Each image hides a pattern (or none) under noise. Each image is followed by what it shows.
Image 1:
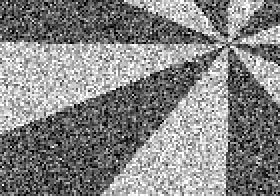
spokes from one point
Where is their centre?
top right
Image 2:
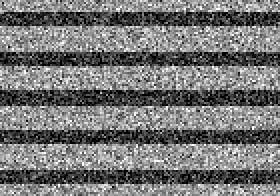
horizontal stripes
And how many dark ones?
5
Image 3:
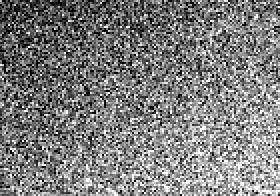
a smooth slope
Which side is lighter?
bottom right
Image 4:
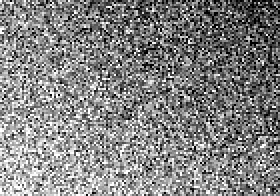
a smooth slope
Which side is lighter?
bottom left
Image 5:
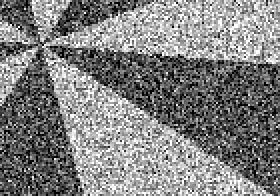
spokes from one point
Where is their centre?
top left
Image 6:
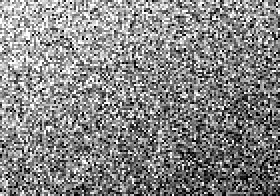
a smooth slope
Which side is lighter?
top left
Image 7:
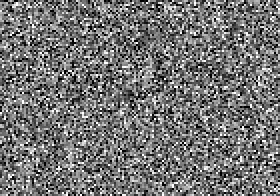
only noise
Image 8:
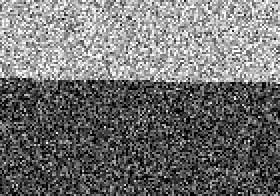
a sharp edge
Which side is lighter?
top
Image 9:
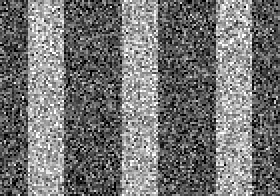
vertical stripes
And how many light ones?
3
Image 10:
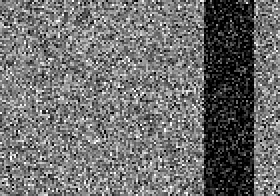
one vertical stripe
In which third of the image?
right
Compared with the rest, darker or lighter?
darker
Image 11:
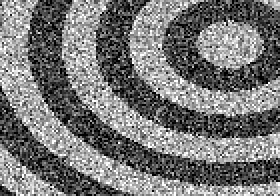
rings round one point
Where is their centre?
top right
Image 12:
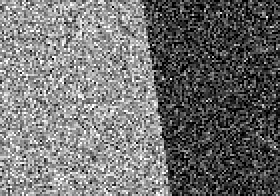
a sharp edge
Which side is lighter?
left
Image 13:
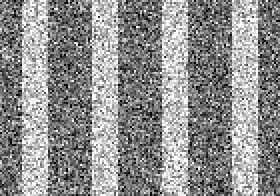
vertical stripes
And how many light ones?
4
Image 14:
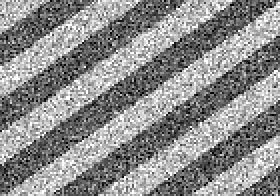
diagonal stripes
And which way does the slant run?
bottom left to top right
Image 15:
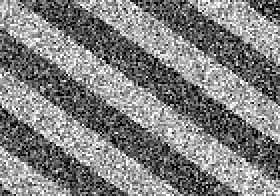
diagonal stripes
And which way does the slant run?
top left to bottom right
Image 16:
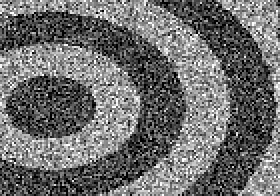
rings round one point
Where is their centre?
middle left
